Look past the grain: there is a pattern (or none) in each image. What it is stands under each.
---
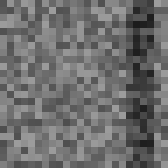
one vertical stripe
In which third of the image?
right
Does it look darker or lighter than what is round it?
darker
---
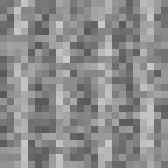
vertical stripes
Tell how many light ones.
4
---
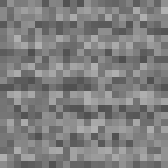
horizontal stripes
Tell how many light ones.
6
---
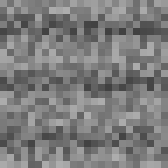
horizontal stripes
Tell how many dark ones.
3
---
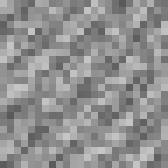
diagonal stripes
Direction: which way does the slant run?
bottom left to top right
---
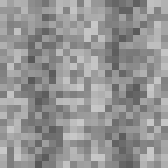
vertical stripes
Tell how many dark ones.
2
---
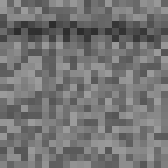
one horizontal stripe
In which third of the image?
top
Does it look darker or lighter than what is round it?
darker
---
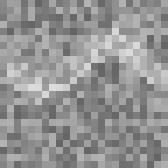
a wavy band
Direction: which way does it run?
left to right
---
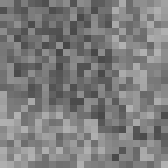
spokes from one point
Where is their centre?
bottom right
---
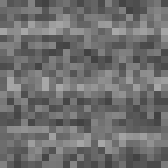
horizontal stripes
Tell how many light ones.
3
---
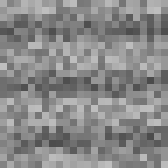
horizontal stripes
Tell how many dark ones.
3
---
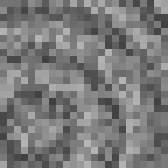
rings round one point
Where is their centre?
bottom left
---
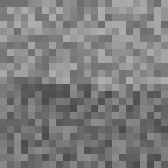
a sharp edge
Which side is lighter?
top
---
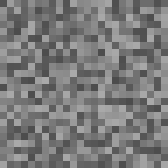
only noise
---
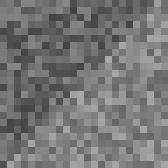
a sharp edge
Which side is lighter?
bottom right
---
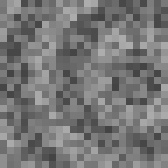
rings round one point
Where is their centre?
middle right
